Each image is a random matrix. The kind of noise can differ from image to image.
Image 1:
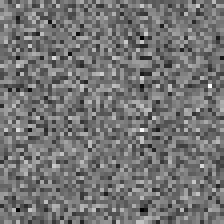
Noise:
low rank plus noise
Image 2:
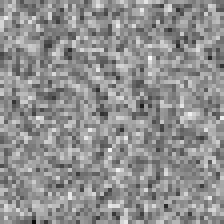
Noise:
blotchy
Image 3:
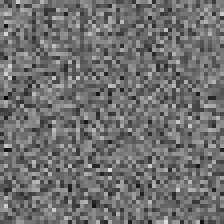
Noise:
low rank plus noise
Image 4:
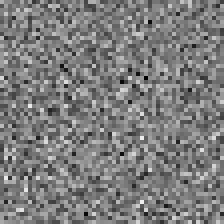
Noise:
low rank plus noise
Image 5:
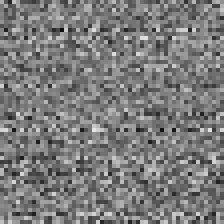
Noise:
rows of uneven size
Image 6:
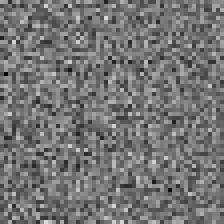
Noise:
low rank plus noise
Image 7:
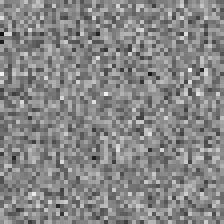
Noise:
low rank plus noise
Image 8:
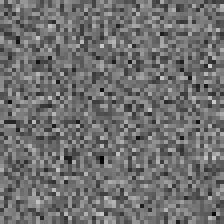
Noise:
low rank plus noise
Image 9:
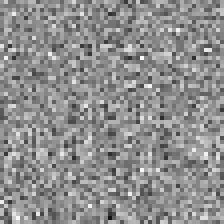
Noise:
low rank plus noise
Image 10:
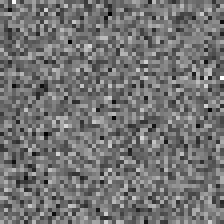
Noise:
independent entries
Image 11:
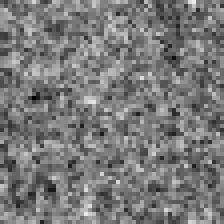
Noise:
blotchy
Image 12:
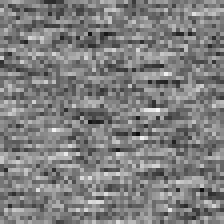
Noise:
streaked along the rows
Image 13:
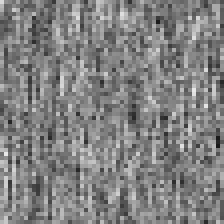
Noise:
streaked along the columns
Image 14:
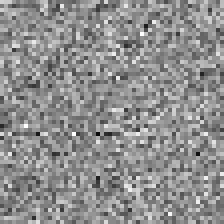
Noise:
low rank plus noise
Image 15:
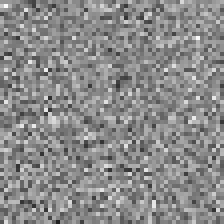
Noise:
low rank plus noise
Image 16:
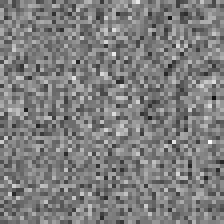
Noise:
low rank plus noise
